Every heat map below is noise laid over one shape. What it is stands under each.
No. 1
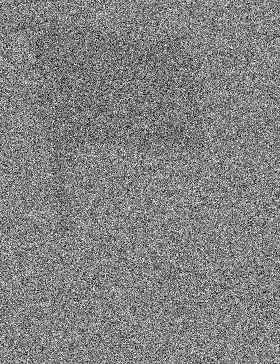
flag
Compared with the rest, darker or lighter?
darker
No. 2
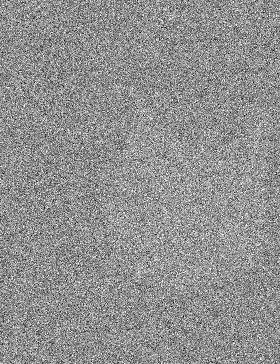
cat's head
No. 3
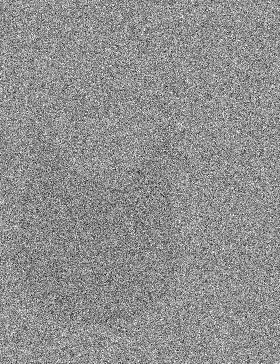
cat's head
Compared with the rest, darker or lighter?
darker
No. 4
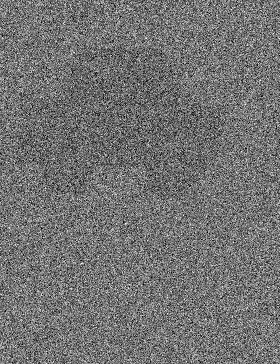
car
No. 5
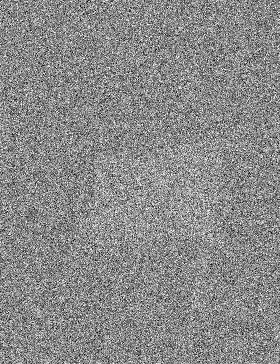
flag
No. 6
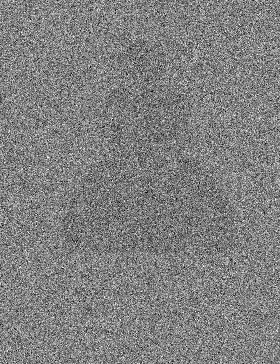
chess pawn
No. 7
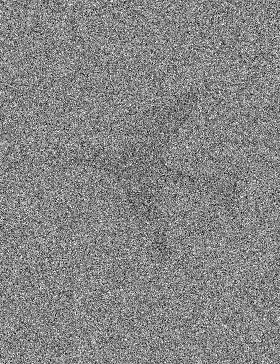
airplane
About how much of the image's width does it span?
two thirds
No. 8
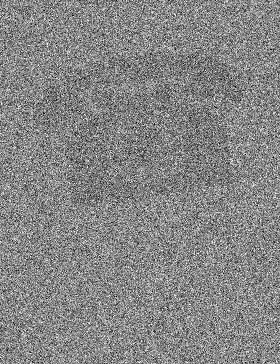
telephone
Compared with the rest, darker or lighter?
darker
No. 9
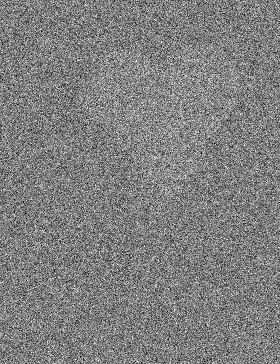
heart
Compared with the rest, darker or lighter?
lighter
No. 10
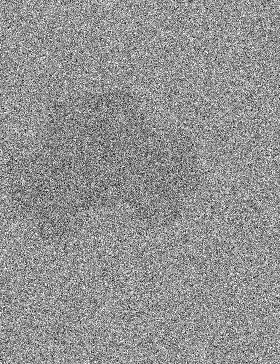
car
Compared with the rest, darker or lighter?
darker
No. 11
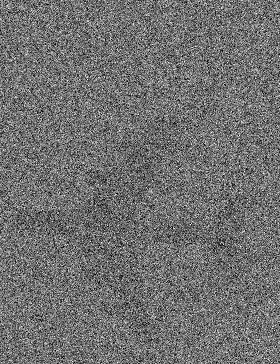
airplane
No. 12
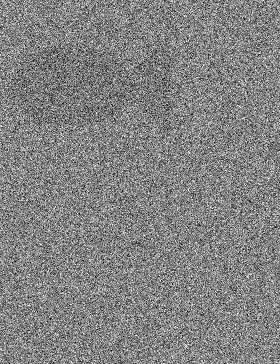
fish
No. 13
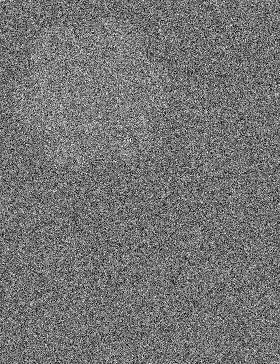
flower
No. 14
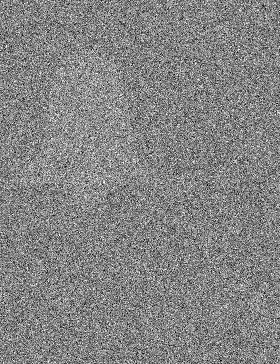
bell
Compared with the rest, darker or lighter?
lighter
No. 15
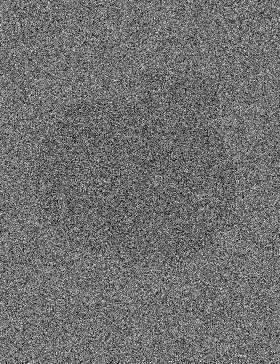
apple
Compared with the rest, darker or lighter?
darker
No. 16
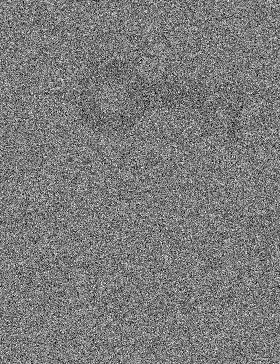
key
